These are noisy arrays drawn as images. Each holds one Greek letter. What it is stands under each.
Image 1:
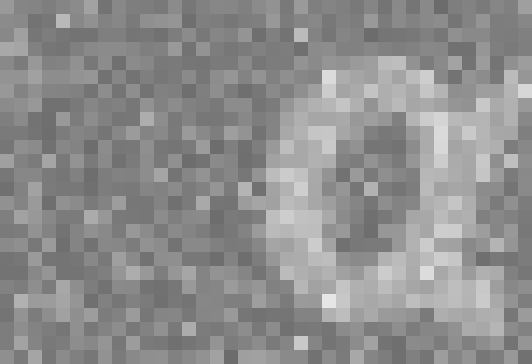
alpha
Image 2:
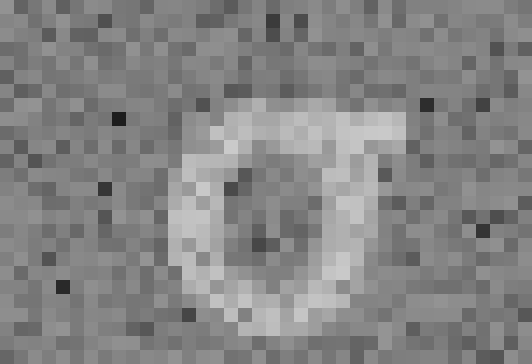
sigma
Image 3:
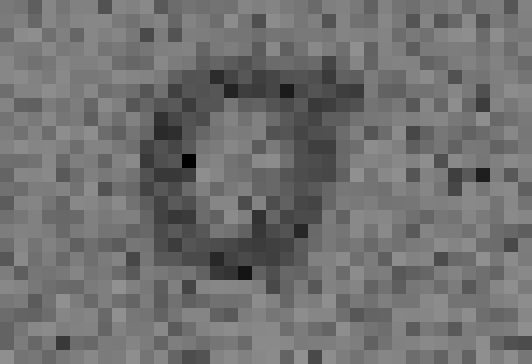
sigma
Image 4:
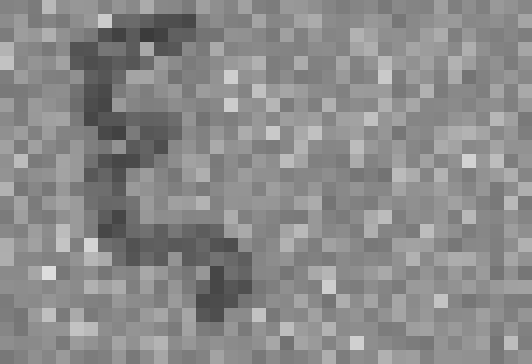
xi
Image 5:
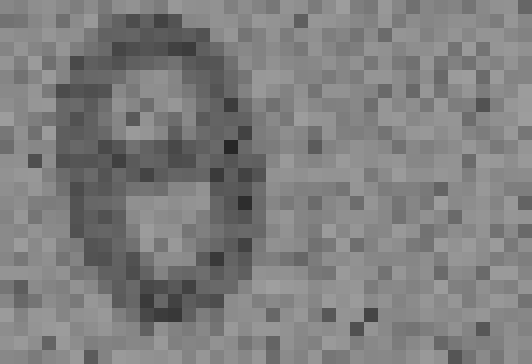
theta
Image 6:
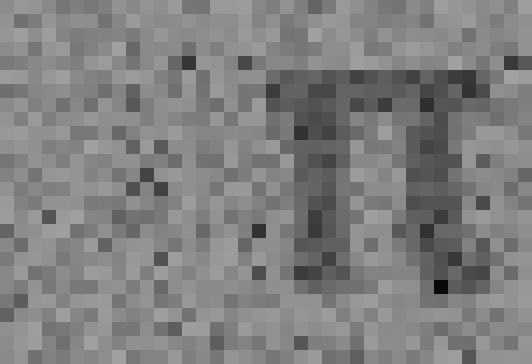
pi
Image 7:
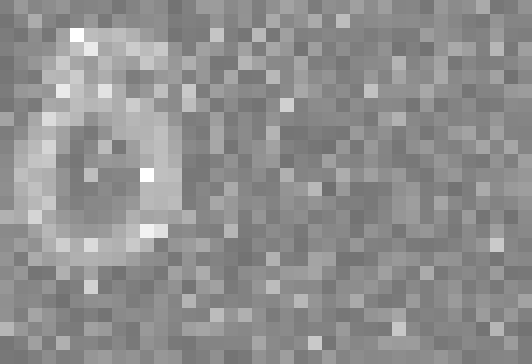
delta
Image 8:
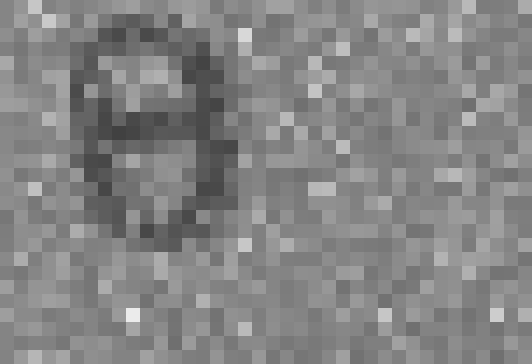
theta
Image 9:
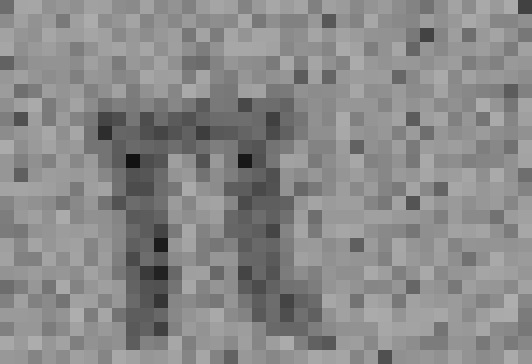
pi
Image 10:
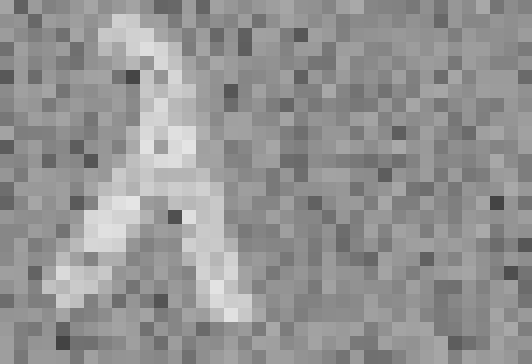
lambda
